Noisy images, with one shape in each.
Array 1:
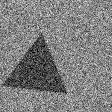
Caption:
dark triangle
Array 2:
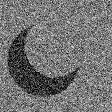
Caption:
dark crescent
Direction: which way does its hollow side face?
up and right
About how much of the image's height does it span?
two thirds
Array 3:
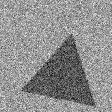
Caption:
dark triangle
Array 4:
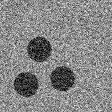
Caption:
dark three dots
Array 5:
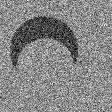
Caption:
dark crescent
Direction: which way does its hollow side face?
down
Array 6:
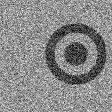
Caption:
dark bullseye
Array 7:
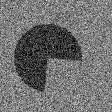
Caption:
dark disc with a wedge cut out
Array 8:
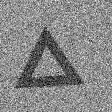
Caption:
dark triangle frame
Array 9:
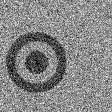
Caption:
dark bullseye
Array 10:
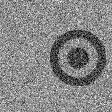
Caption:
dark bullseye
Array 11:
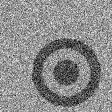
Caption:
dark bullseye
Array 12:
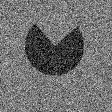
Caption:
dark disc with a wedge cut out
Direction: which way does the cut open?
up
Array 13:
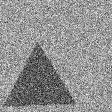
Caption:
dark triangle
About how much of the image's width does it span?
two thirds
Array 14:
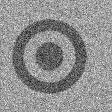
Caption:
dark bullseye
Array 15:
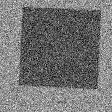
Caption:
dark square
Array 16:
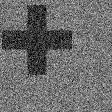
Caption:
dark cross
